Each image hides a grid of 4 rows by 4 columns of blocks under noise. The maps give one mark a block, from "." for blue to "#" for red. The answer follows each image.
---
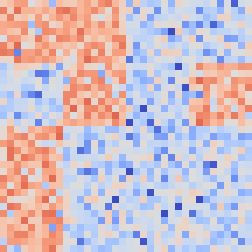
# # . .
. # . #
# . . .
# . . .
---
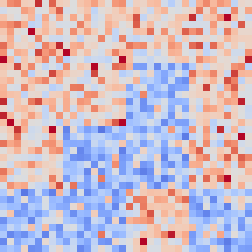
# # # #
# # . #
# . . #
. . # .
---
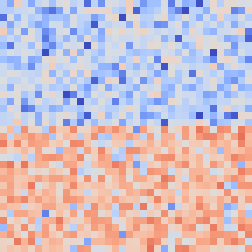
. . . .
. . . .
# # # #
# # # #
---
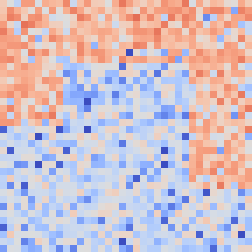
# # # #
# . . #
. . . #
. . . .
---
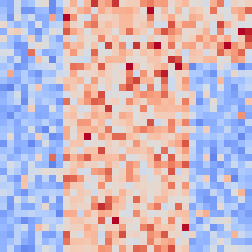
. # # #
. # # .
. # # .
. # # .
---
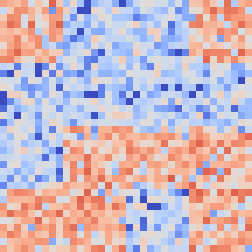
# . . #
. . . .
. # # #
# # . #
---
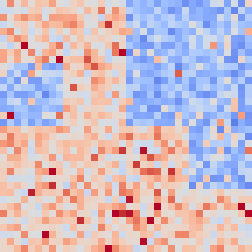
# # . .
. # . .
# # # .
# # # #
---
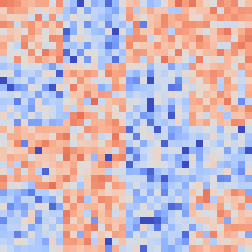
# . # #
. # . #
# # . .
. # . #
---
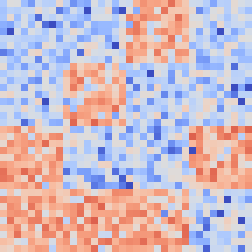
. . # .
. # . .
# . . #
# # # .
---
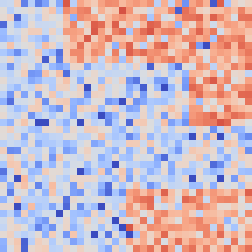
. # # #
. . . #
. . . .
. . # #
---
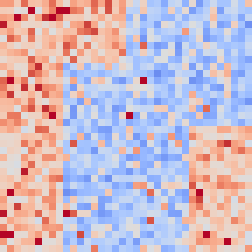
# # . .
# . . .
# . . #
# . . #
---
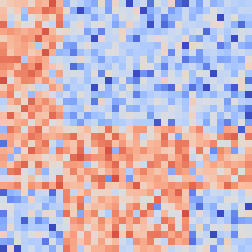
# . . .
# . . .
# # # #
. # # .
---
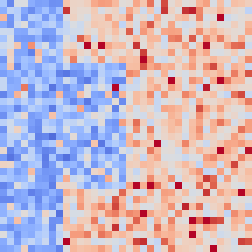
. # # #
. . # #
. . # #
. # # #
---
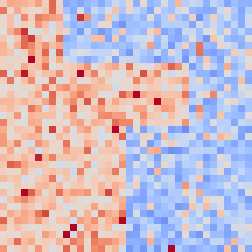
# . . .
# # # .
# # . .
# # . .
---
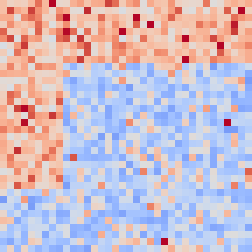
# # # #
# . . .
# . . .
. . . .
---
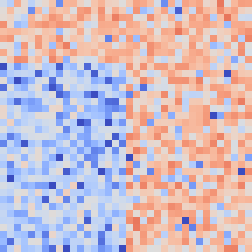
# # # #
. . # #
. . # #
. . # #
